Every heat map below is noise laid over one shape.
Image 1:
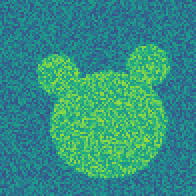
bear's head
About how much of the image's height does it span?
two thirds
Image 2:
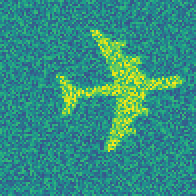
airplane
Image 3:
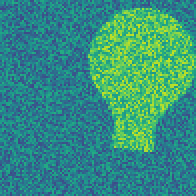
light bulb
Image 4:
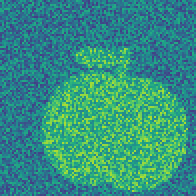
apple
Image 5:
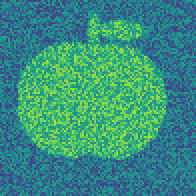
apple
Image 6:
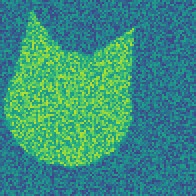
cat's head
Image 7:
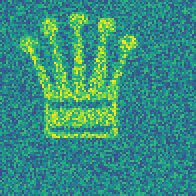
chess queen
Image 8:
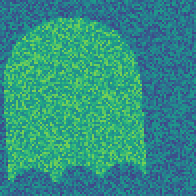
ghost
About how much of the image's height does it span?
nearly all
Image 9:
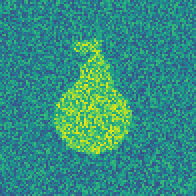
pear
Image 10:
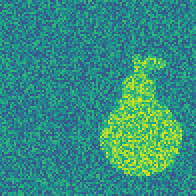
pear
